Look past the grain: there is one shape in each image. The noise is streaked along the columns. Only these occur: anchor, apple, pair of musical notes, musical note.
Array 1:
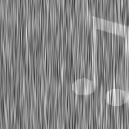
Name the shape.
pair of musical notes
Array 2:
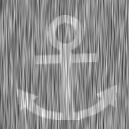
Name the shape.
anchor
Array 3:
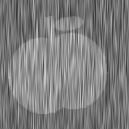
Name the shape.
apple
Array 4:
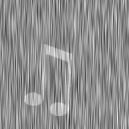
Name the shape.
pair of musical notes
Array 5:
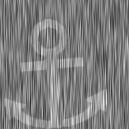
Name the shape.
anchor
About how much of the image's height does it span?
nearly all
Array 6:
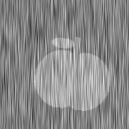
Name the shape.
apple
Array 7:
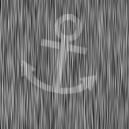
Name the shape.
anchor
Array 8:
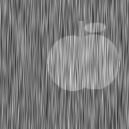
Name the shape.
apple
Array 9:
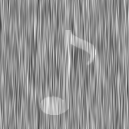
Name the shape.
musical note
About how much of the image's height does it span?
two thirds
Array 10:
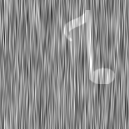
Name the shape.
musical note
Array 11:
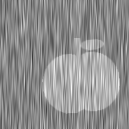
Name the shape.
apple
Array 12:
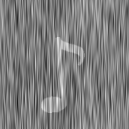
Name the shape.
musical note
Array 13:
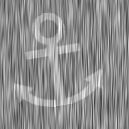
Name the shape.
anchor
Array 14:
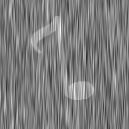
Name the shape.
musical note
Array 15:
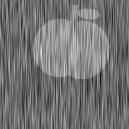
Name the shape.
apple
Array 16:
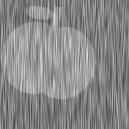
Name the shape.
apple
